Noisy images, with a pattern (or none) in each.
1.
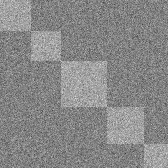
blocks along the diagonal
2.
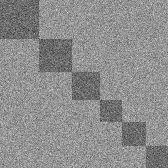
blocks along the diagonal
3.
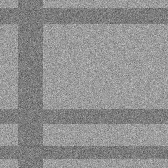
bands of rows crossing bands of columns
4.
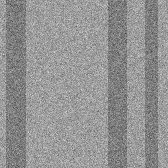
bands of columns
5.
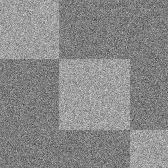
blocks along the diagonal
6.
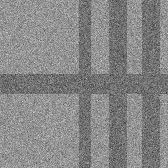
bands of rows crossing bands of columns
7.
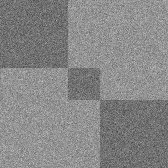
blocks along the diagonal
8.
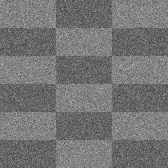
a checkerboard
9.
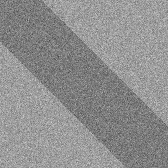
a diagonal band
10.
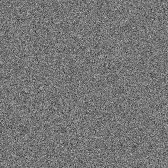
only noise
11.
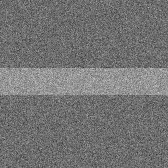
one band of rows
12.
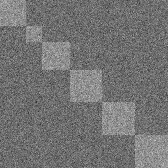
blocks along the diagonal
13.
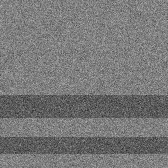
bands of rows
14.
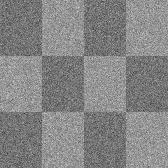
a checkerboard
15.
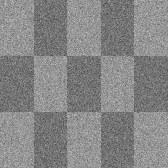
a checkerboard
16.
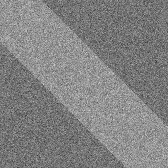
a diagonal band
